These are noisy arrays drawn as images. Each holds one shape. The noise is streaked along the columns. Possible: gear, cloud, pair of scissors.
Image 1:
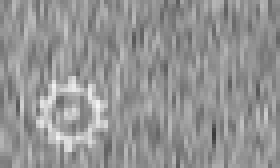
gear
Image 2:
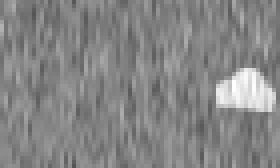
cloud
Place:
middle right
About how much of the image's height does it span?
a quarter
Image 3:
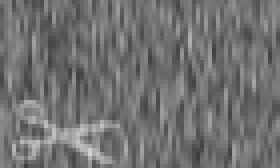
pair of scissors
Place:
bottom left
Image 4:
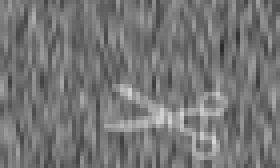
pair of scissors
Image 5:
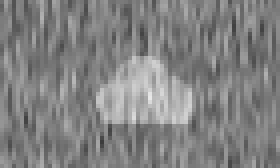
cloud
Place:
centre
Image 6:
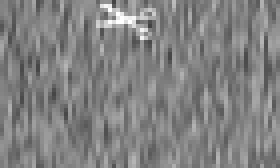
pair of scissors
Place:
top middle
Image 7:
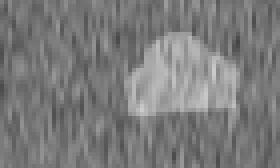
cloud
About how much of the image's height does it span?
half
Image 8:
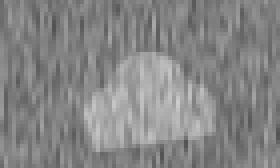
cloud
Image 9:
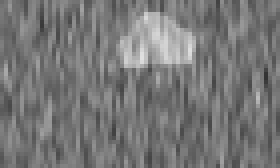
cloud
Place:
top middle
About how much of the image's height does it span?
a third
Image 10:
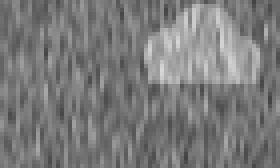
cloud
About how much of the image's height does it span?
half
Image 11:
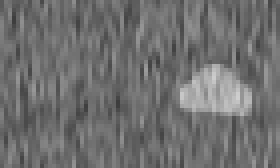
cloud
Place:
middle right
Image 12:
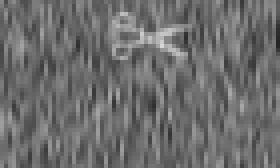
pair of scissors
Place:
top middle
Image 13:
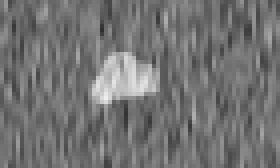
cloud
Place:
centre
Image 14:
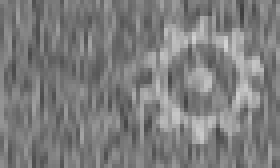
gear
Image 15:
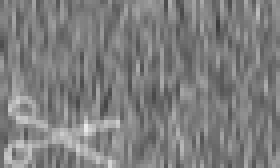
pair of scissors
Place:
bottom left
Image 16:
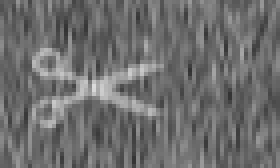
pair of scissors
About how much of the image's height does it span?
half
